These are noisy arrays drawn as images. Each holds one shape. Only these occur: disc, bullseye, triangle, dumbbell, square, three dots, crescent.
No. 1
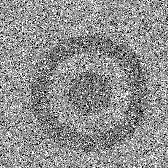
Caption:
dark bullseye
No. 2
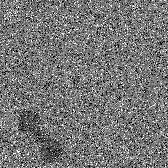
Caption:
dark dumbbell, bottom left
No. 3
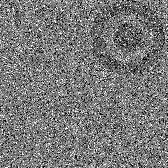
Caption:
dark bullseye, top right
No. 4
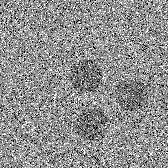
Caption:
dark three dots
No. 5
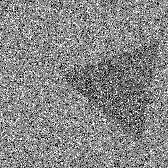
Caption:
dark triangle
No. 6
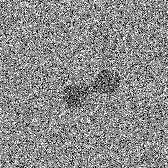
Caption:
dark dumbbell, centre
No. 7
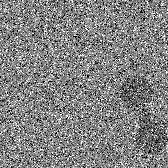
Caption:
dark dumbbell
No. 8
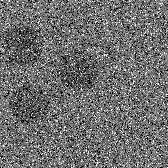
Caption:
dark three dots
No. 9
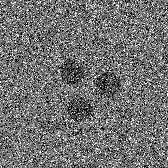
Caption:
dark three dots, centre
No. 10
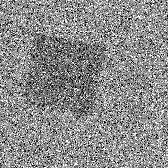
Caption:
dark square
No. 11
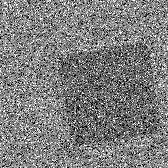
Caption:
dark square
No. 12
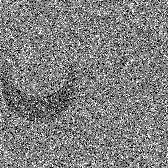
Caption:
dark crescent, middle left
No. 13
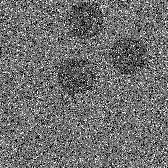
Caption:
dark three dots
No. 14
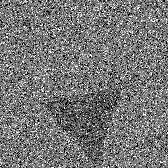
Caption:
dark triangle
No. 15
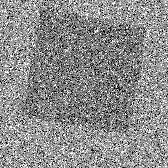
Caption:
dark square
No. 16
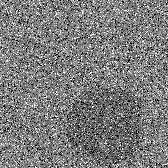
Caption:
dark disc
